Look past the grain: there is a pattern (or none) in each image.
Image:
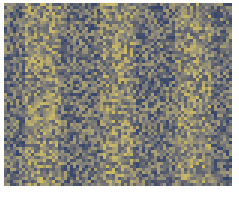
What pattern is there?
vertical stripes
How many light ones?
3
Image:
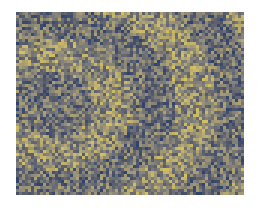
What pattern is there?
rings round one point
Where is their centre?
middle left
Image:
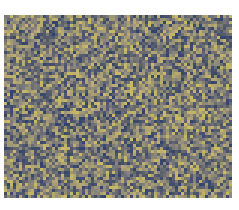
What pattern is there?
only noise
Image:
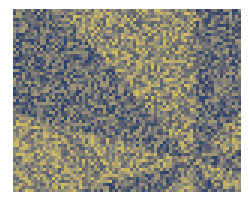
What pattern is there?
spokes from one point
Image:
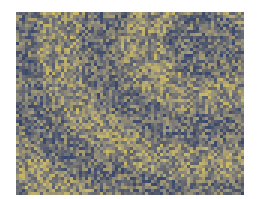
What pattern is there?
rings round one point
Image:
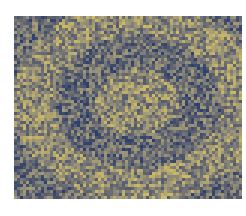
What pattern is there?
rings round one point
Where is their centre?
centre
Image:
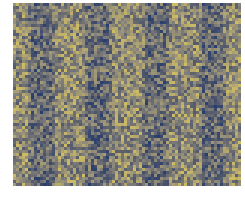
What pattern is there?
vertical stripes
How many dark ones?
4
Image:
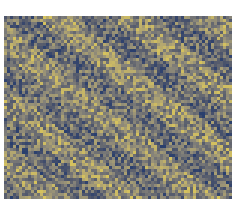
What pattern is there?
diagonal stripes
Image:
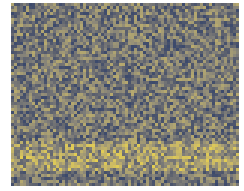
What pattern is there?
one horizontal stripe
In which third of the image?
bottom
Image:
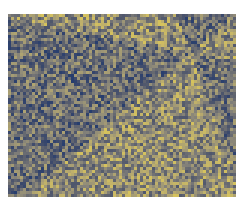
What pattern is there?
spokes from one point
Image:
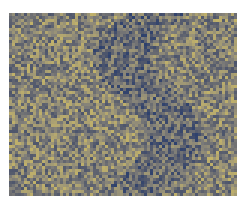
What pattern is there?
a wavy band
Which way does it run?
top to bottom
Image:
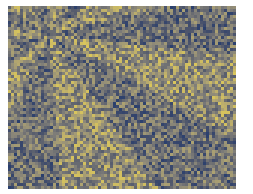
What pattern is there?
spokes from one point
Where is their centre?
top left
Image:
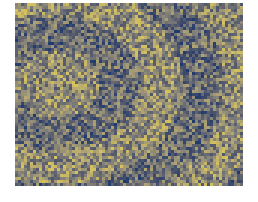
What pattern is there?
rings round one point
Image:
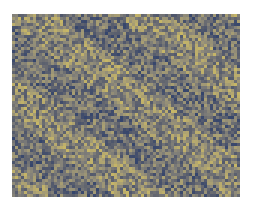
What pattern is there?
diagonal stripes
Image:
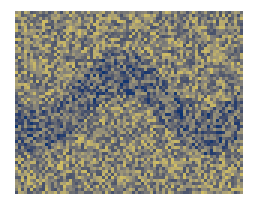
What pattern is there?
a wavy band
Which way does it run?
left to right
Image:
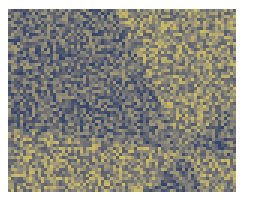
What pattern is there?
spokes from one point
